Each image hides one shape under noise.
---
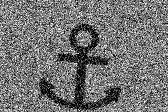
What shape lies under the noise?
anchor
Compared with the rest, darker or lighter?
darker
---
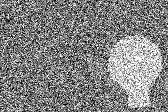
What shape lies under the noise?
light bulb
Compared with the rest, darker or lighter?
lighter
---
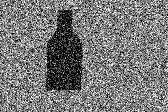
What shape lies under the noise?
bottle
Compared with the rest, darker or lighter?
darker
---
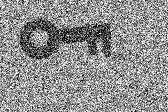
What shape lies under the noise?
key
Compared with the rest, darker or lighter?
darker
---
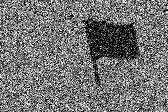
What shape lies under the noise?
flag
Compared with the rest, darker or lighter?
darker
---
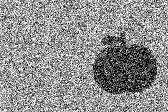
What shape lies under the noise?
apple
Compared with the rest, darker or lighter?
darker
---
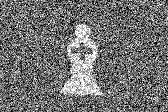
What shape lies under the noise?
chess bishop
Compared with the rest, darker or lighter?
lighter
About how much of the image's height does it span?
two thirds
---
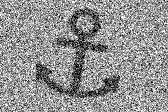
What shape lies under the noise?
anchor
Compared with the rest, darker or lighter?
darker
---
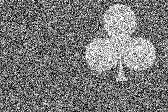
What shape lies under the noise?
club
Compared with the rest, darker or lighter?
lighter
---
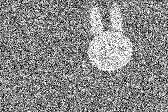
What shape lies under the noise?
rabbit's head
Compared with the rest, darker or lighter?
lighter
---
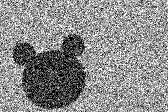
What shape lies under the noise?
bear's head
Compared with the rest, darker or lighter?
darker
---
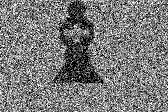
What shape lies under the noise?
chess bishop
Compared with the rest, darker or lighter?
darker
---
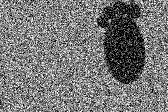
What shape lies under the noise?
footprint
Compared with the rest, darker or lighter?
darker
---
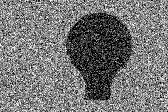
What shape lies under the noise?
light bulb
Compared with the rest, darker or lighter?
darker
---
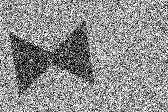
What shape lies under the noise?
bow tie
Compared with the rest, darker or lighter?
darker
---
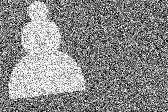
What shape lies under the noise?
chess pawn
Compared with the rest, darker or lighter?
lighter
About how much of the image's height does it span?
nearly all
